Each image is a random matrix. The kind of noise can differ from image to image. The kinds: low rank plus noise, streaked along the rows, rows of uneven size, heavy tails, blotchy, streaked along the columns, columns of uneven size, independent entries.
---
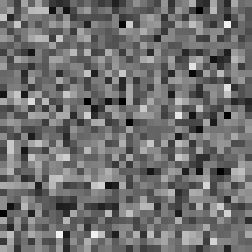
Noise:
low rank plus noise
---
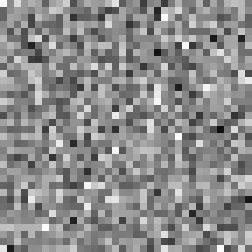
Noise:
independent entries
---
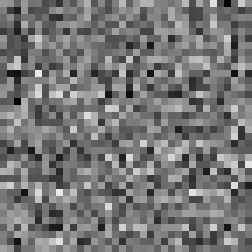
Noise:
low rank plus noise
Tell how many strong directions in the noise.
three or four
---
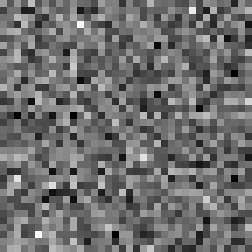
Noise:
low rank plus noise
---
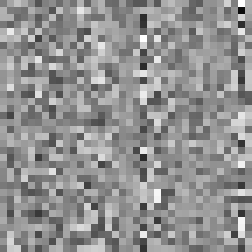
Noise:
columns of uneven size
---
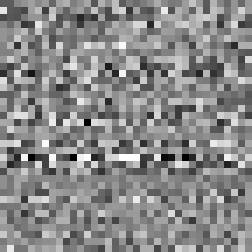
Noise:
rows of uneven size
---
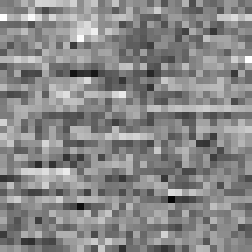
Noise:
streaked along the rows
